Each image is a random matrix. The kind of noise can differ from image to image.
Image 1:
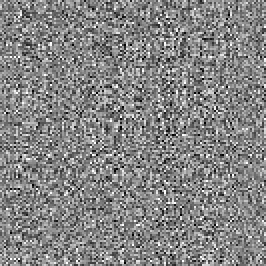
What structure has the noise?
low rank plus noise
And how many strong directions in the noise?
five to eight
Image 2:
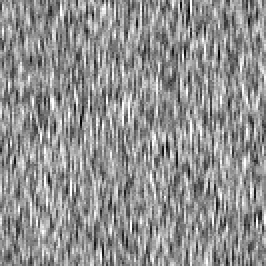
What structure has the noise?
streaked along the columns
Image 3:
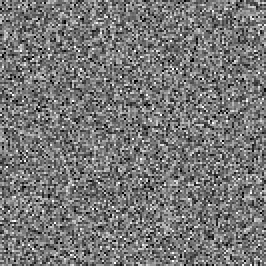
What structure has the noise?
independent entries
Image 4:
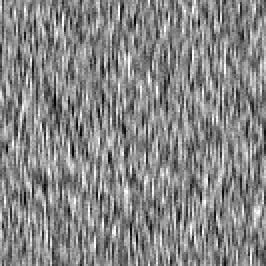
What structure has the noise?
streaked along the columns
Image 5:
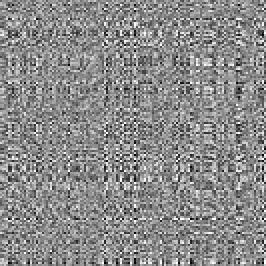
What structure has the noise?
low rank plus noise
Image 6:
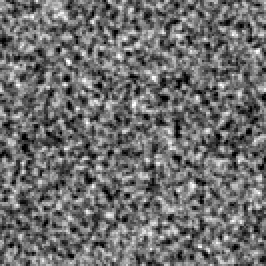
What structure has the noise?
blotchy
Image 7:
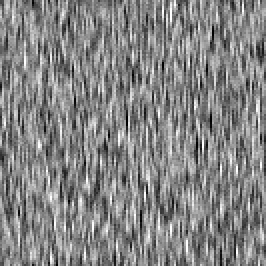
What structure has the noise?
streaked along the columns
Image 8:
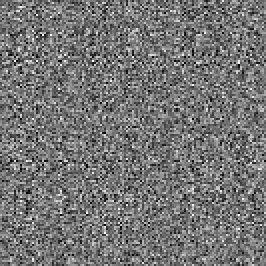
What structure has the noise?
low rank plus noise
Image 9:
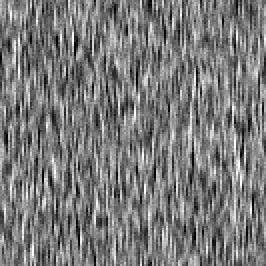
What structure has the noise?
streaked along the columns
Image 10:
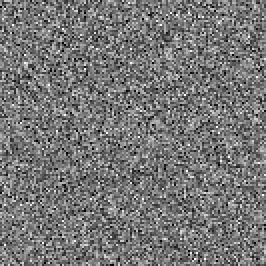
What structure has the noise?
independent entries
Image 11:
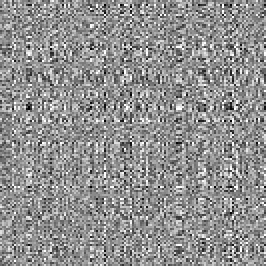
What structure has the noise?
low rank plus noise
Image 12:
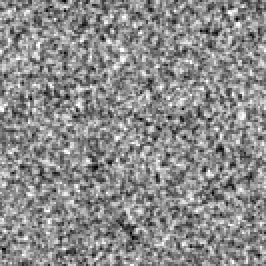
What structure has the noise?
blotchy
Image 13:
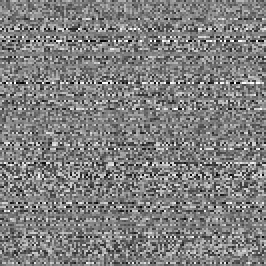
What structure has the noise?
rows of uneven size
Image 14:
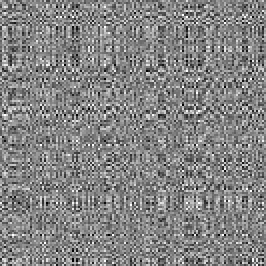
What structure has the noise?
low rank plus noise
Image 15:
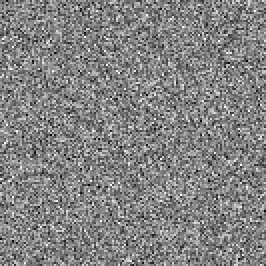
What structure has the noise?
independent entries
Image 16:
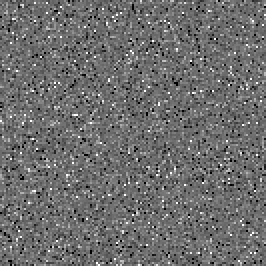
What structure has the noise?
heavy tails
